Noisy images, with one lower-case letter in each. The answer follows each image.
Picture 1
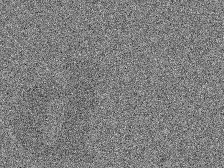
dark d
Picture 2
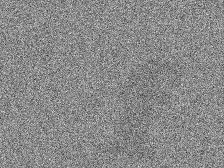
dark f
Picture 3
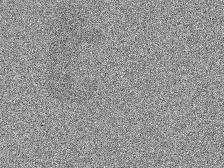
dark t
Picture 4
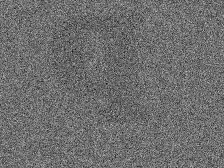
dark q
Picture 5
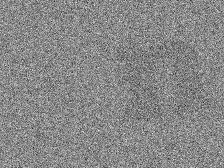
dark n
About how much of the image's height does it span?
half
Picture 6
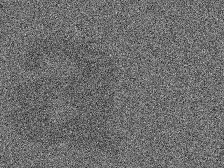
dark a
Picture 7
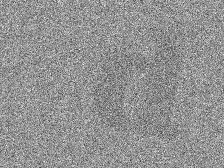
dark d
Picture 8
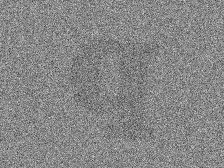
dark q
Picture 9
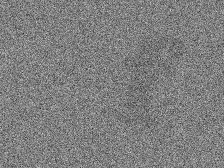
dark f
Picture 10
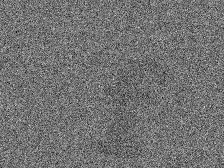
dark f
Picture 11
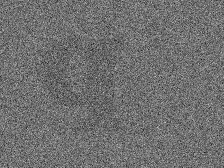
dark q
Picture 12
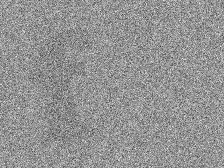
dark f
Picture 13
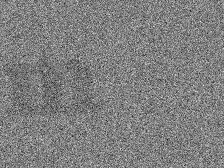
dark m, middle left
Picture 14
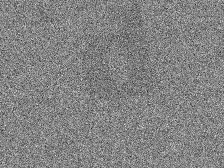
dark d
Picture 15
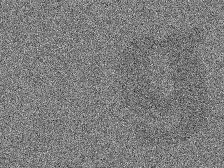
dark g
